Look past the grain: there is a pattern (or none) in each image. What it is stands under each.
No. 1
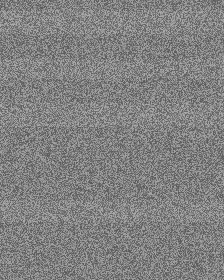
bands of rows
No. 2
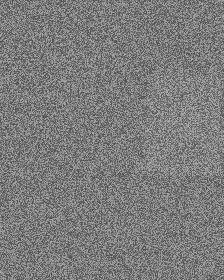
one block
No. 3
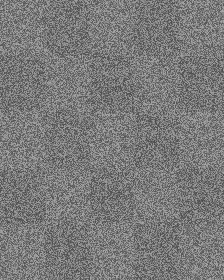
a checkerboard
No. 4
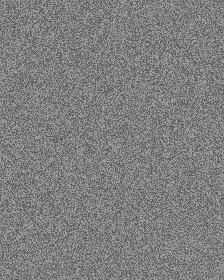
only noise
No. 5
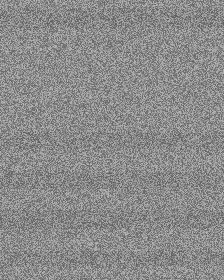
bands of rows
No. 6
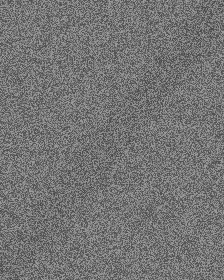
a diagonal band
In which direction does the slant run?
bottom left to top right
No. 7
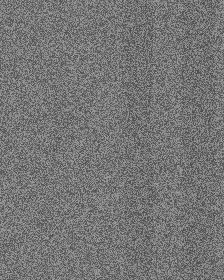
bands of columns
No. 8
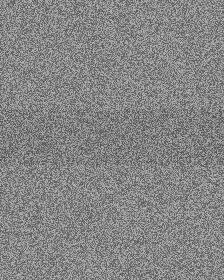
one band of rows
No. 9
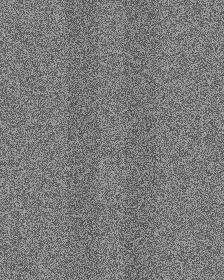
bands of columns
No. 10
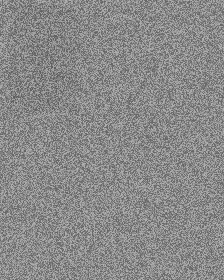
one block
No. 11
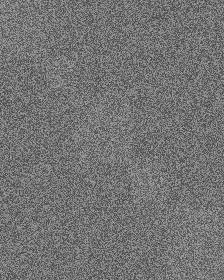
blocks along the diagonal
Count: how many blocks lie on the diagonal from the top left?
5
